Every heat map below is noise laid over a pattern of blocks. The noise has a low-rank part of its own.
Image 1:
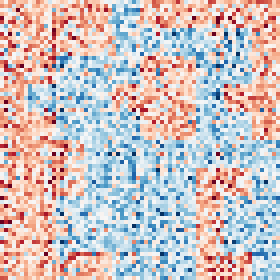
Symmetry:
no symmetry
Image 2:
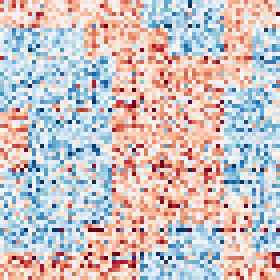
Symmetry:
top and bottom mirror each other
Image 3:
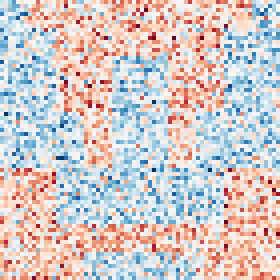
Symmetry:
left and right mirror each other
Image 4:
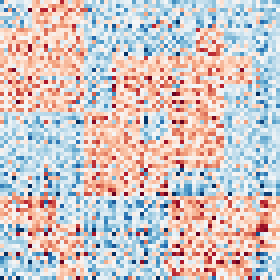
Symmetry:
mirrored about the diagonal from the bottom left
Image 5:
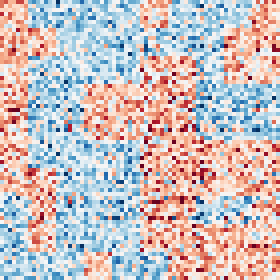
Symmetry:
no symmetry
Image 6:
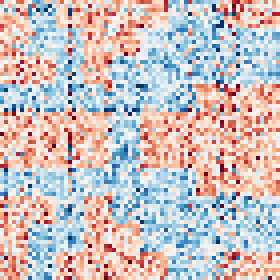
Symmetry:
top and bottom mirror each other
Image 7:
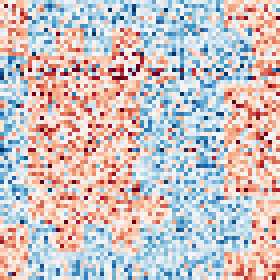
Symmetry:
top and bottom mirror each other
